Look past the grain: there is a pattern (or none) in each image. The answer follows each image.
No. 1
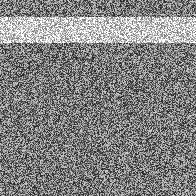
one band of rows
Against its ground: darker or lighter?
lighter
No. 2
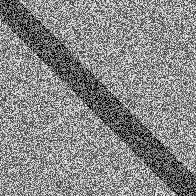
a diagonal band
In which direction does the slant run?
top left to bottom right
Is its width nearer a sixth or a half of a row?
a sixth
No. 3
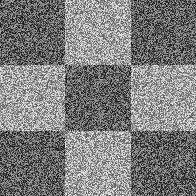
a checkerboard
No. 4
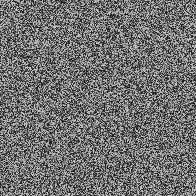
only noise
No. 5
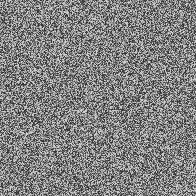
only noise
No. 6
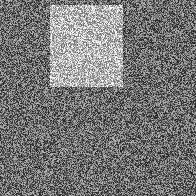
one block
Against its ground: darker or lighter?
lighter
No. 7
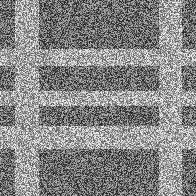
bands of rows crossing bands of columns
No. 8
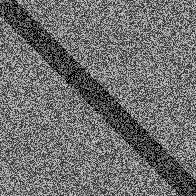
a diagonal band
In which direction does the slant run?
top left to bottom right
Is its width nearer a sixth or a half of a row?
a sixth
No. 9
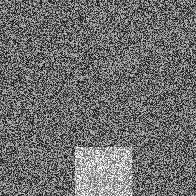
one block
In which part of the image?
bottom middle
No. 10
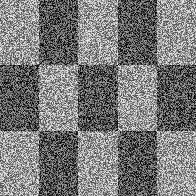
a checkerboard
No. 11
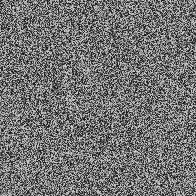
only noise
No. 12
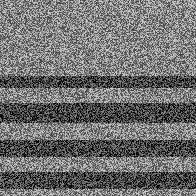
bands of rows
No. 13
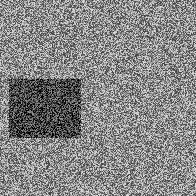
one block
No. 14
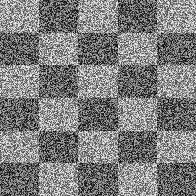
a checkerboard
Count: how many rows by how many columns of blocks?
6 by 5
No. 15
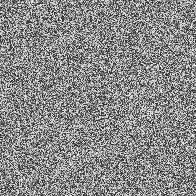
only noise
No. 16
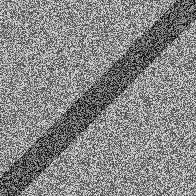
a diagonal band
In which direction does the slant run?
bottom left to top right
